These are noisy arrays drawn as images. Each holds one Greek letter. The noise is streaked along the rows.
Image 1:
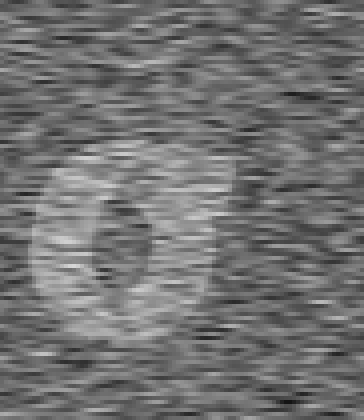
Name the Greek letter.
sigma
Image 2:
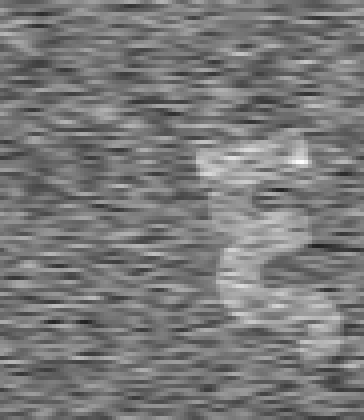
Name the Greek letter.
xi
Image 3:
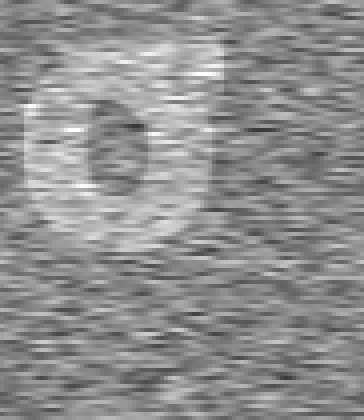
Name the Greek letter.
sigma
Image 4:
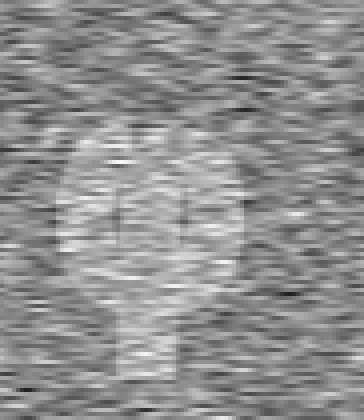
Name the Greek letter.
phi
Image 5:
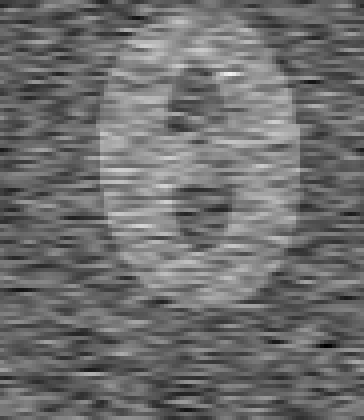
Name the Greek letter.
theta
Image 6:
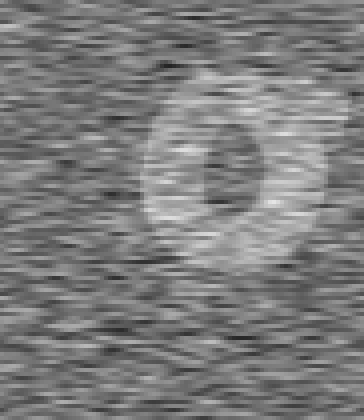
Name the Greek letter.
sigma
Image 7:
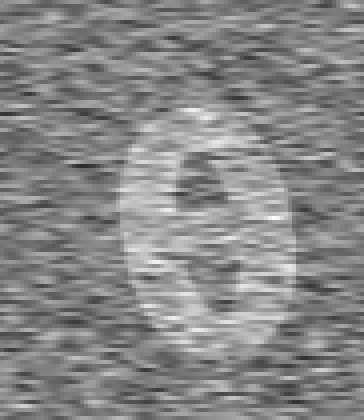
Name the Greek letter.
theta
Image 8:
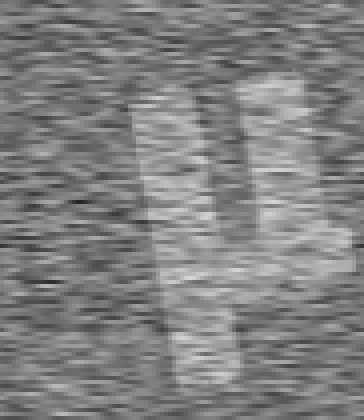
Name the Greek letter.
mu
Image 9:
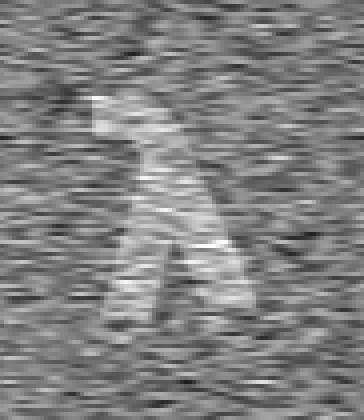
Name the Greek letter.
lambda
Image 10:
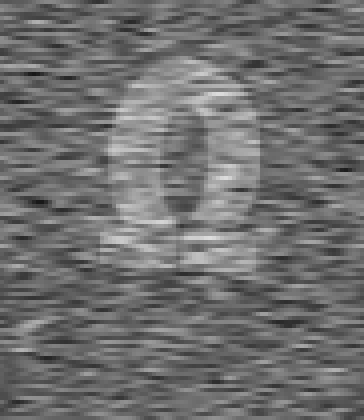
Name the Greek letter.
omega
